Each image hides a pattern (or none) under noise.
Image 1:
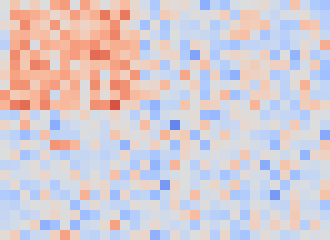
one block
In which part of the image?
top left
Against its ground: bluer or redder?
redder
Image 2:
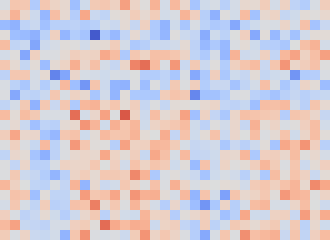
bands of rows crossing bands of columns
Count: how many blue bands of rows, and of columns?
2 and 2
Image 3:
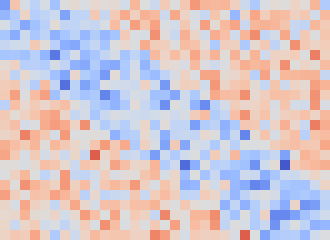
a diagonal band
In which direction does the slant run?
top left to bottom right
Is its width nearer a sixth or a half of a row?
a half
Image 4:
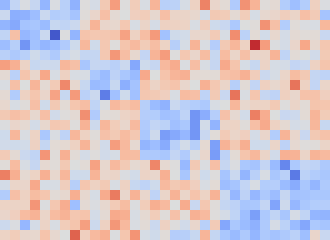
blocks along the diagonal
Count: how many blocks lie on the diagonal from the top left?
4
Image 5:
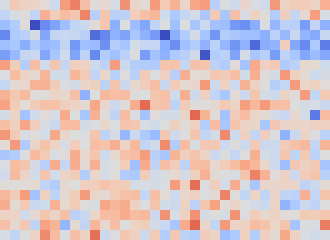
one band of rows
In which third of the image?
top
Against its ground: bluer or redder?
bluer
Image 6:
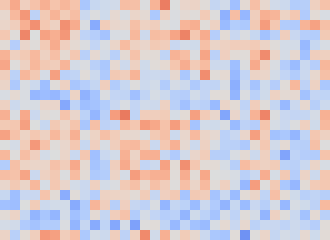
bands of rows crossing bands of columns
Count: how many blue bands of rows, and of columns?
2 and 3
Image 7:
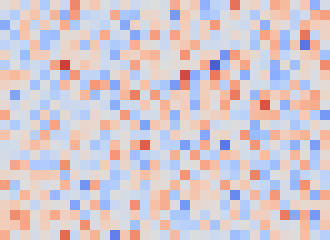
only noise
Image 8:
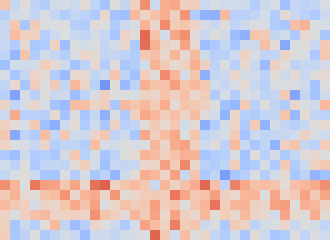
bands of rows crossing bands of columns
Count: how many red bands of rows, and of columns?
1 and 1
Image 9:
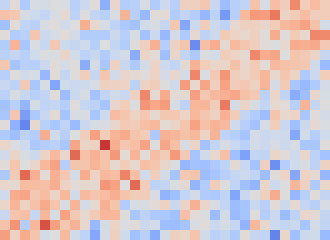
a diagonal band
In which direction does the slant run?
bottom left to top right
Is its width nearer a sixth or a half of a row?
a half
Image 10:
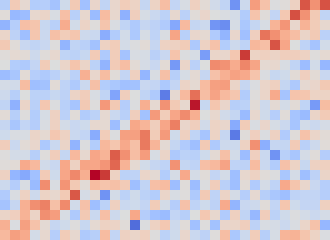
a diagonal band
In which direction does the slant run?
bottom left to top right
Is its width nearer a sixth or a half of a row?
a sixth
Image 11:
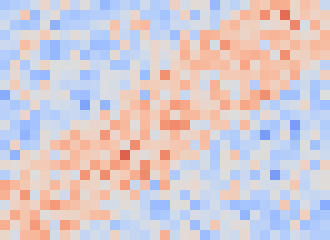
a diagonal band
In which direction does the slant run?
bottom left to top right
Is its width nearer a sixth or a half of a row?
a half
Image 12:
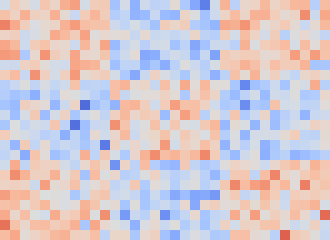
a checkerboard
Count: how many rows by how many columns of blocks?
3 by 3
